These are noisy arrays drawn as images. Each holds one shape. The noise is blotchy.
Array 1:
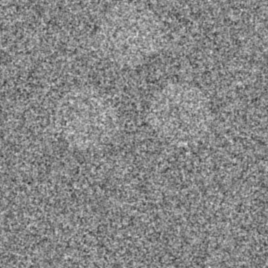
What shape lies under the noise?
three dots
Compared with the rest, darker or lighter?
lighter
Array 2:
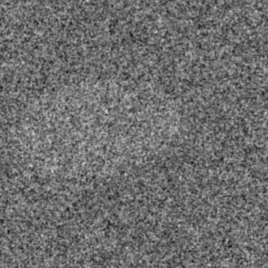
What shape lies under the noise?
ellipse
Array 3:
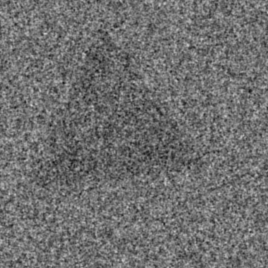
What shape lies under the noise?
triangle
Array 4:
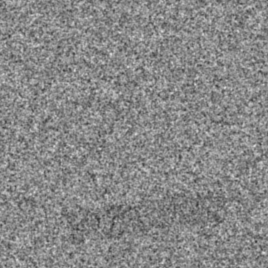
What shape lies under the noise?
bar
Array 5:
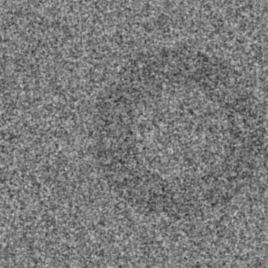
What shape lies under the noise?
ring
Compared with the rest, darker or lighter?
darker
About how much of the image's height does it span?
two thirds
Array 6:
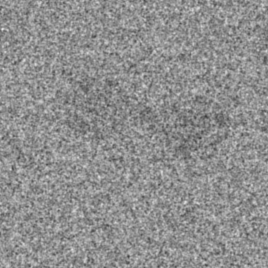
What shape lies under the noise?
dumbbell
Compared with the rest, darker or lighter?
darker
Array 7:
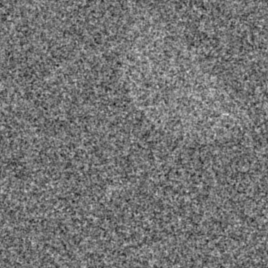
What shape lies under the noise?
half disc
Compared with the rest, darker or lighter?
lighter
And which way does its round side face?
down and left
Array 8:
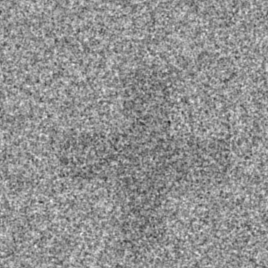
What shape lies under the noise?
cross
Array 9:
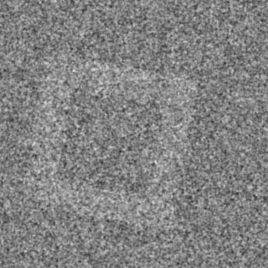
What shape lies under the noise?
square frame
